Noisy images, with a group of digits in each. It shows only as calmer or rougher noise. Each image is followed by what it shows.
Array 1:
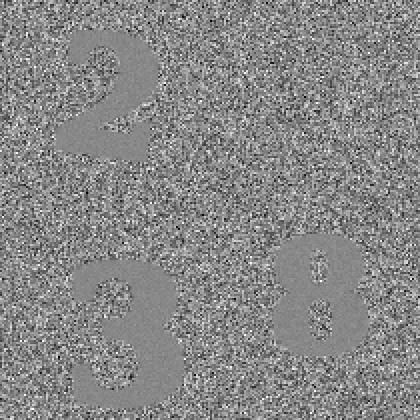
top left: 2; bottom left: 3; bottom right: 8
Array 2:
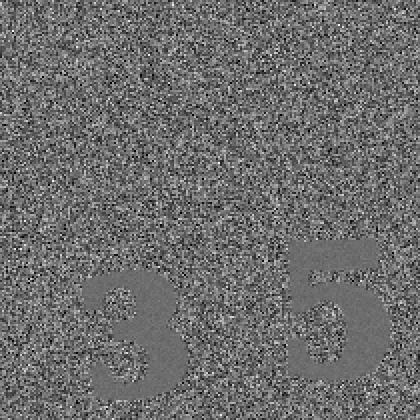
bottom left: 3; bottom right: 5
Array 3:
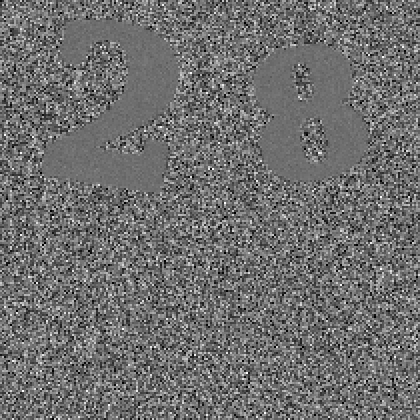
top left: 2; top right: 8
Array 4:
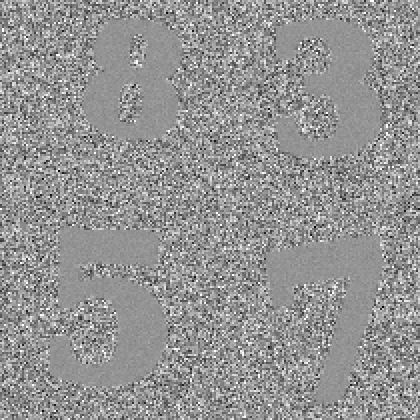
top left: 8; top right: 3; bottom left: 5; bottom right: 7
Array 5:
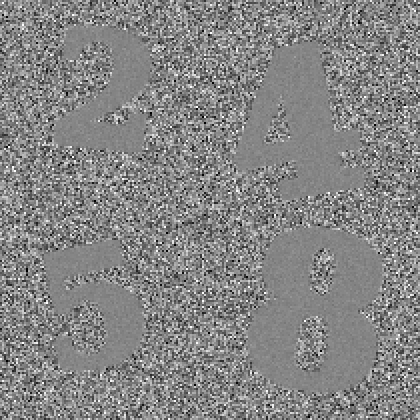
top left: 2; top right: 4; bottom left: 5; bottom right: 8
